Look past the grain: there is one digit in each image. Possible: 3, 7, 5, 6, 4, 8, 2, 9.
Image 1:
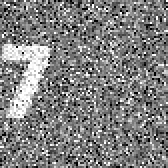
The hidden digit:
7
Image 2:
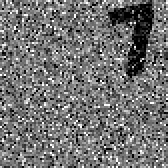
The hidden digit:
7
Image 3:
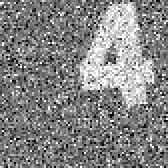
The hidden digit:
4
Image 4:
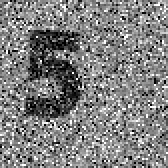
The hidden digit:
5
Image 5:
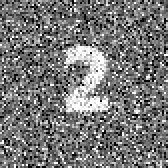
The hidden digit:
2
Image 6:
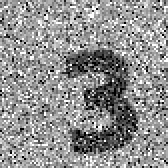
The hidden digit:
3
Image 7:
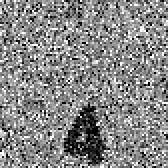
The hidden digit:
4
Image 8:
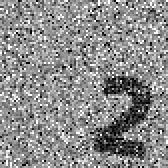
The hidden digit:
2
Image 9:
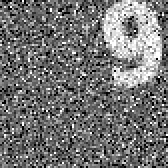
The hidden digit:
9
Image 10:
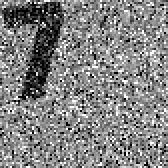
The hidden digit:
7
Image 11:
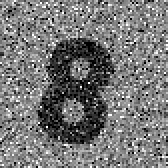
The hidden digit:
8
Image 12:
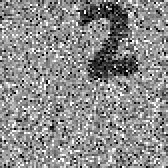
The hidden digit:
2
